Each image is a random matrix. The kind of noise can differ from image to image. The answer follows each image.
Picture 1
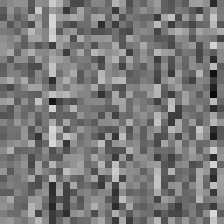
columns of uneven size
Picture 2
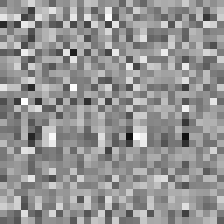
low rank plus noise
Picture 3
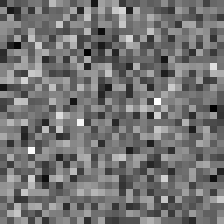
independent entries
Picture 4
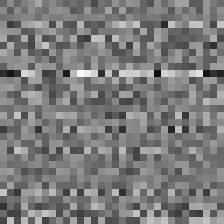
rows of uneven size
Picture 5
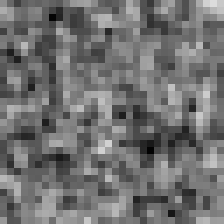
blotchy
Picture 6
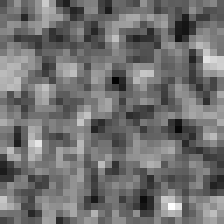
blotchy
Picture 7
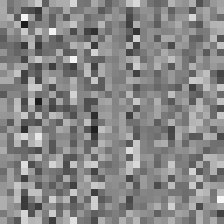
columns of uneven size
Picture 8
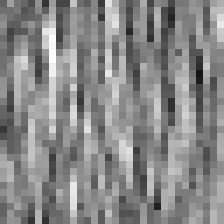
streaked along the columns
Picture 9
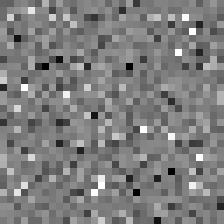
heavy tails
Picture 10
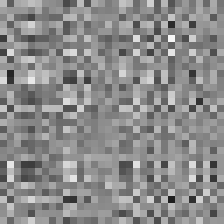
low rank plus noise
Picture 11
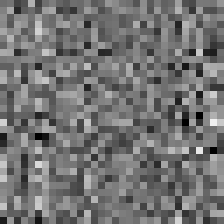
low rank plus noise
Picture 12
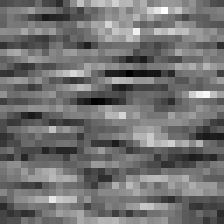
streaked along the rows
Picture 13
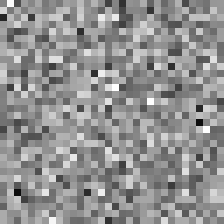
independent entries
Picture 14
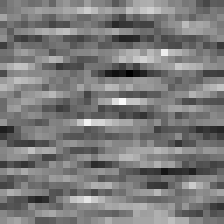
streaked along the rows
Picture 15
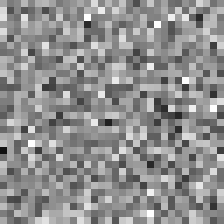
independent entries
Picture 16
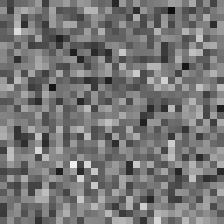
independent entries
